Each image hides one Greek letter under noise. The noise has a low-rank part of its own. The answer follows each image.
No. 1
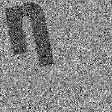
eta
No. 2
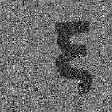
xi
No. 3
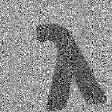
lambda
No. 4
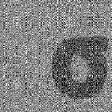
sigma
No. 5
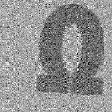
omega
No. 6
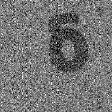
delta
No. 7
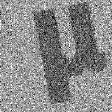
mu
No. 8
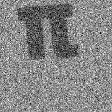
pi
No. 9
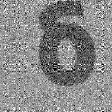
delta
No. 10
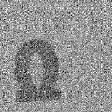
omega
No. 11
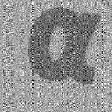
alpha
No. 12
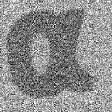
alpha
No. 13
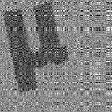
mu
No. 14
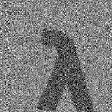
lambda
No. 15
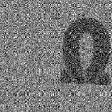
omega
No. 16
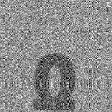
omega
